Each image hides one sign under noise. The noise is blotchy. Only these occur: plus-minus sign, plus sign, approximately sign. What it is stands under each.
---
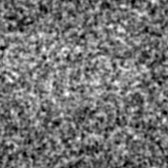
approximately sign
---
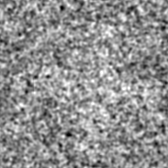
plus sign
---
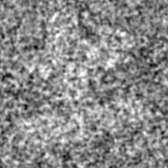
plus-minus sign
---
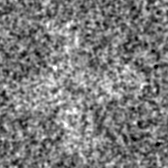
plus sign
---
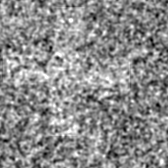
plus sign
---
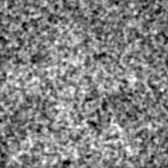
plus-minus sign
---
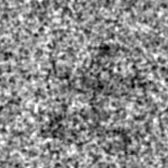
plus-minus sign
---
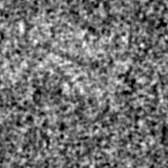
approximately sign
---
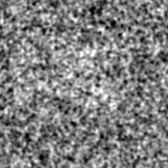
approximately sign
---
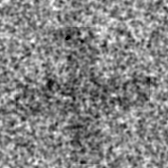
plus sign
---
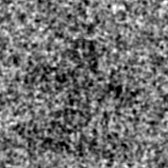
plus-minus sign
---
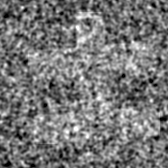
plus-minus sign
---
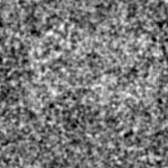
approximately sign
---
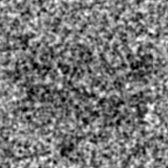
approximately sign
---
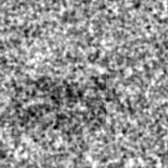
approximately sign
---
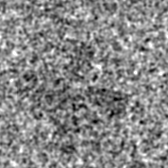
plus sign
